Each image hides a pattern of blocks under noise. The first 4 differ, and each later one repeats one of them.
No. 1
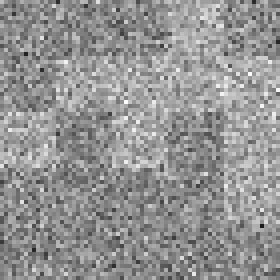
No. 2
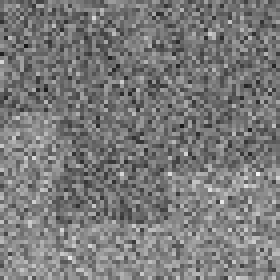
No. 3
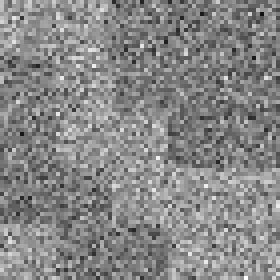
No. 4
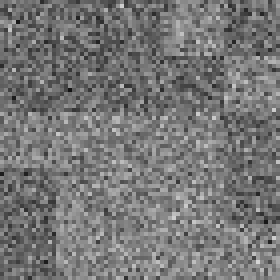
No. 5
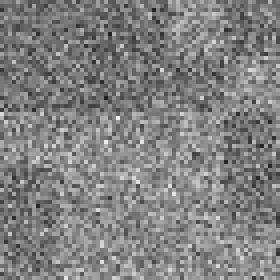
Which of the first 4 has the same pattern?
4
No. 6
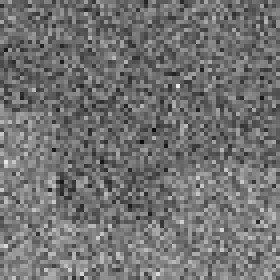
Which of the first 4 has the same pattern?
2
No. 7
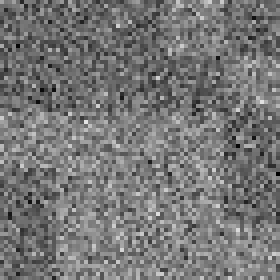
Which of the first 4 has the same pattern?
4
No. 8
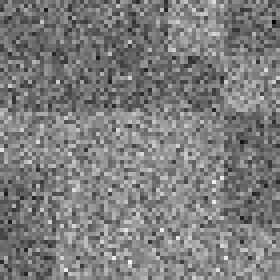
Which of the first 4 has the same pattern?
4
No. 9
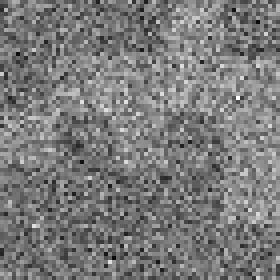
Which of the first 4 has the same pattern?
1
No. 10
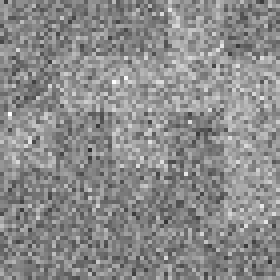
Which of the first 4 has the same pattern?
1
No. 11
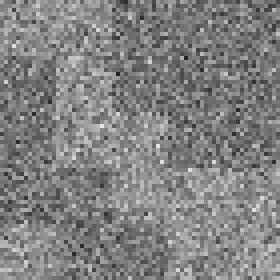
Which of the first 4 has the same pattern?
3
